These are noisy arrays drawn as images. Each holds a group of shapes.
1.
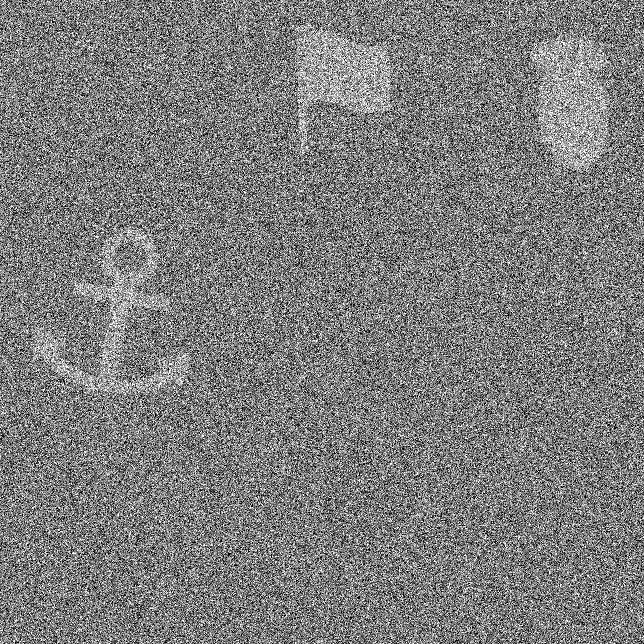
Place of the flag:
top middle
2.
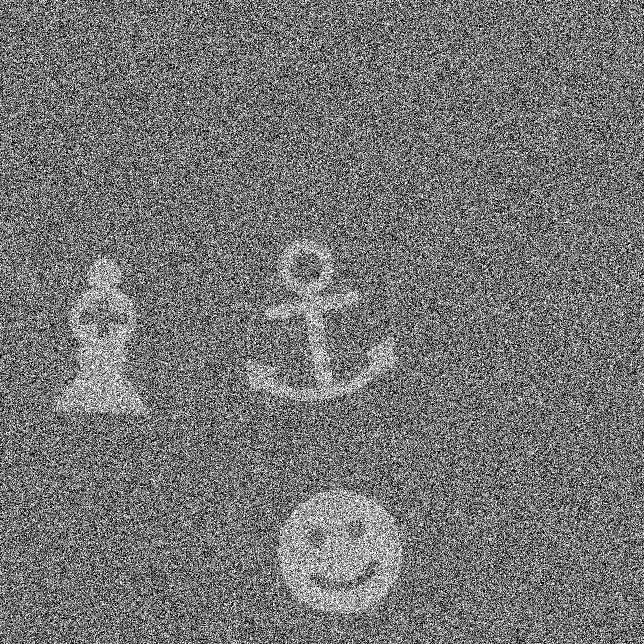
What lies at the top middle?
nothing
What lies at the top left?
nothing
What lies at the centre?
anchor
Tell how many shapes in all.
3
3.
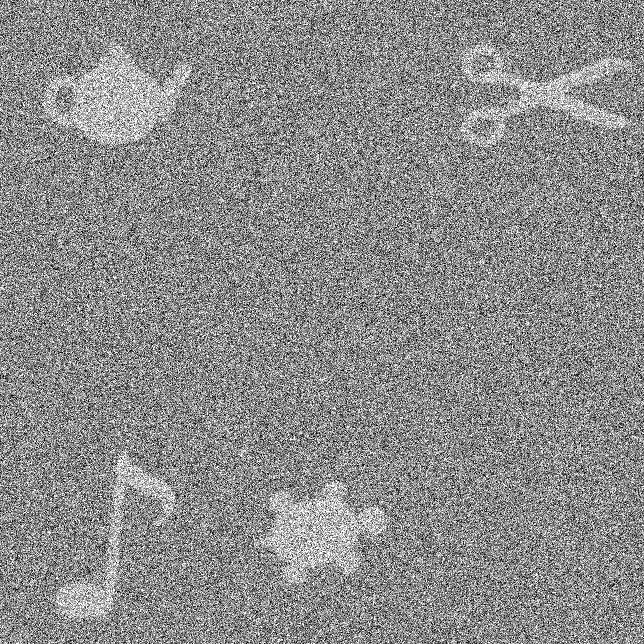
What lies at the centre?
nothing
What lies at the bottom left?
musical note
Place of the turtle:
bottom middle
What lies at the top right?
pair of scissors
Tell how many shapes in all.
4
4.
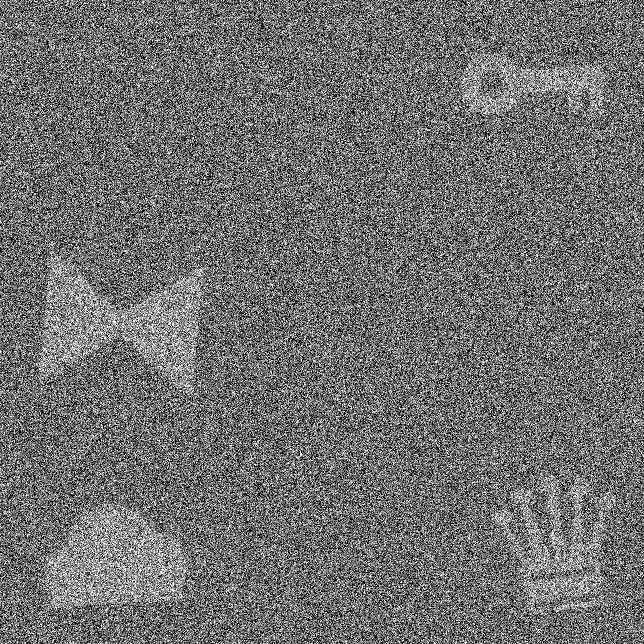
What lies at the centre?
nothing
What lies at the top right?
key
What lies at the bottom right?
chess queen
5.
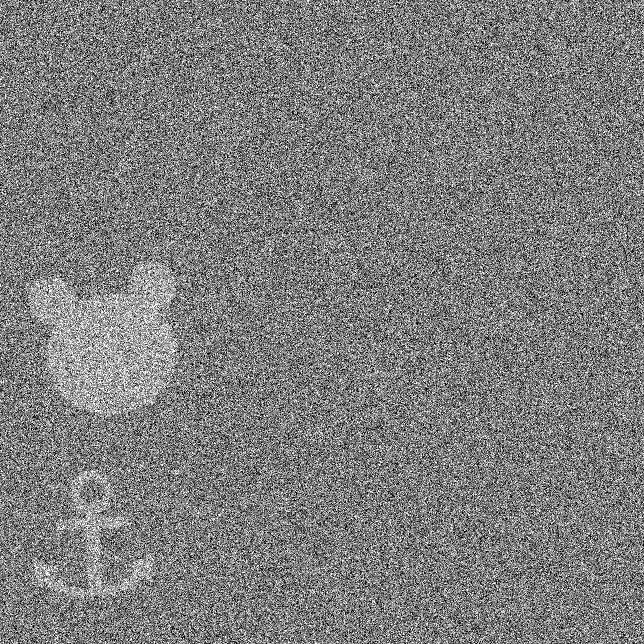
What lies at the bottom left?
anchor
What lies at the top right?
nothing
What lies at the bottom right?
nothing
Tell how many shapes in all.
2
